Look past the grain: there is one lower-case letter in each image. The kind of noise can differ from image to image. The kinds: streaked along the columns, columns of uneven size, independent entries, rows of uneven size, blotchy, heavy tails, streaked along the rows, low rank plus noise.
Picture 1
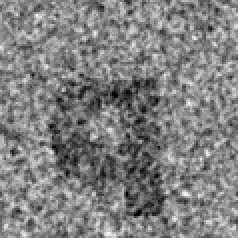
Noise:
blotchy
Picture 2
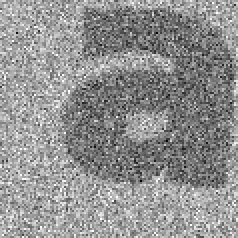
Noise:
independent entries
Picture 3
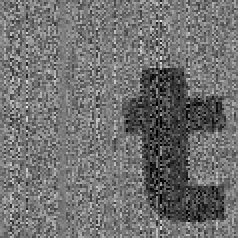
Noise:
columns of uneven size
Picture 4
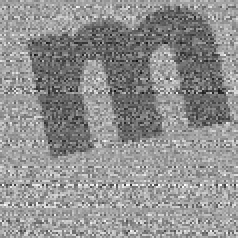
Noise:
rows of uneven size
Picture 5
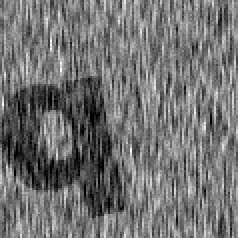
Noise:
streaked along the columns
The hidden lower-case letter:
q
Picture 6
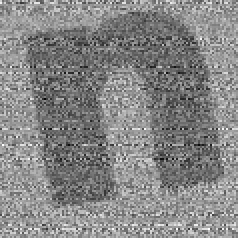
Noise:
rows of uneven size
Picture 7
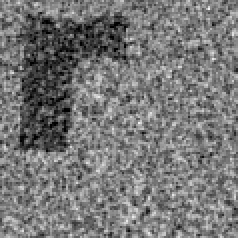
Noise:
blotchy
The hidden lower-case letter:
r
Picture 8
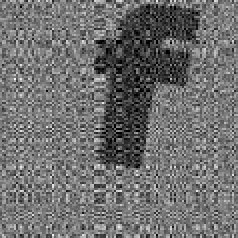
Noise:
low rank plus noise
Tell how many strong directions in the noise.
one
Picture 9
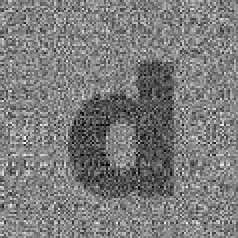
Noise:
low rank plus noise
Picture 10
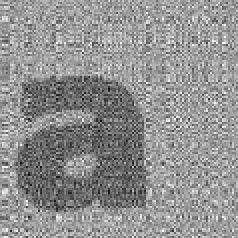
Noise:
low rank plus noise
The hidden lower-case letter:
a
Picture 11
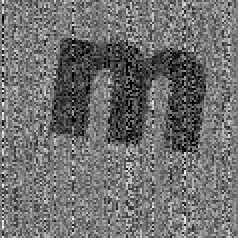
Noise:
columns of uneven size
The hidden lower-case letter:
m
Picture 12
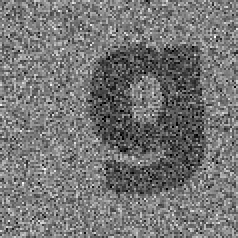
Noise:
independent entries
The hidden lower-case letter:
g
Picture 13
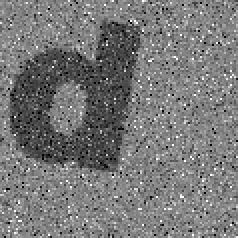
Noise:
heavy tails
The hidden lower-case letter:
d
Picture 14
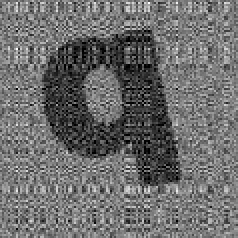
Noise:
low rank plus noise
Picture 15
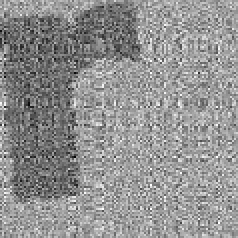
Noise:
low rank plus noise
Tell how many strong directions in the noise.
three or four
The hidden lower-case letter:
r
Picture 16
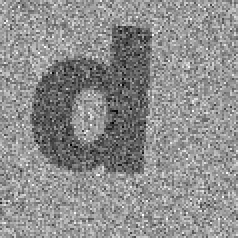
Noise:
independent entries
